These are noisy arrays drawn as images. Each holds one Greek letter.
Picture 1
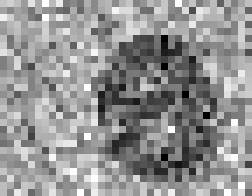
dark theta
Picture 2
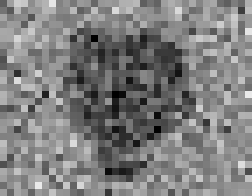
dark phi
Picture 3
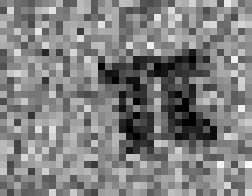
dark pi
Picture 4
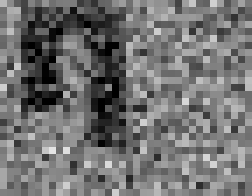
dark eta
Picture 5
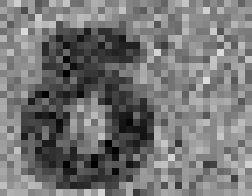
dark delta
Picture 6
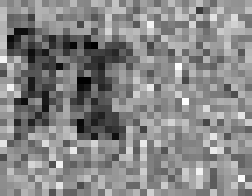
dark pi
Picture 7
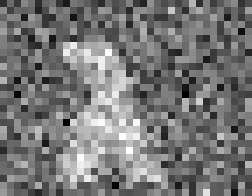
light lambda
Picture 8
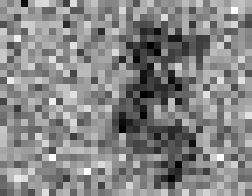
dark xi
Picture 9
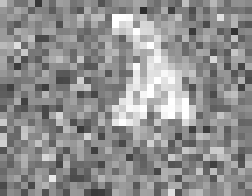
light lambda
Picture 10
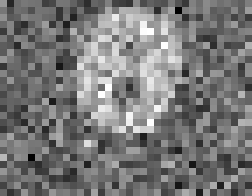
light theta
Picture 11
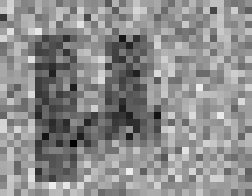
dark mu
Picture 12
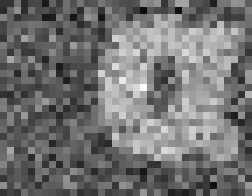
light alpha
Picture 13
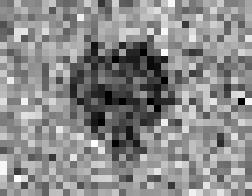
dark phi
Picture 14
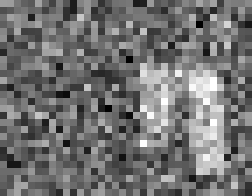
light eta
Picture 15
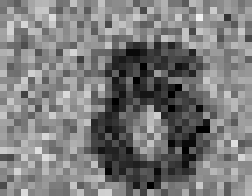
dark delta
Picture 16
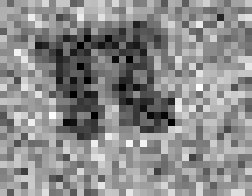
dark pi
